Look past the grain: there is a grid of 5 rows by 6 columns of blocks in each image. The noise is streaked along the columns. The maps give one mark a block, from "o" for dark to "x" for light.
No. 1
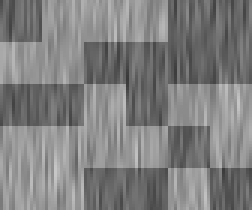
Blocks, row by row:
oxxxoo
xxoooo
ooxoxx
xxxxox
xxooxo
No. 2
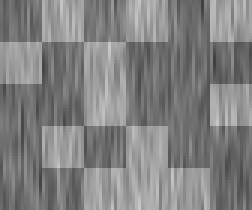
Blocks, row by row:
oxoxox
xoxooo
ooxoox
oxoxoo
ooxxxo
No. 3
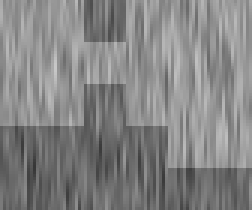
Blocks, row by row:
xxoxxx
xxxxxx
xxoxxx
ooooxx
oooooo
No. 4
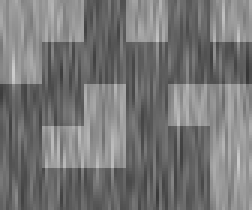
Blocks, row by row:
xxoxox
xooooo
ooxoxx
oxxoox
ooooox
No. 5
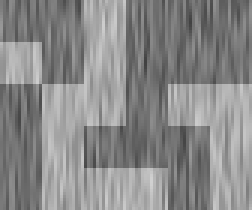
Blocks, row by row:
ooxooo
xoxooo
oxxoxx
oxooox
oxxxox
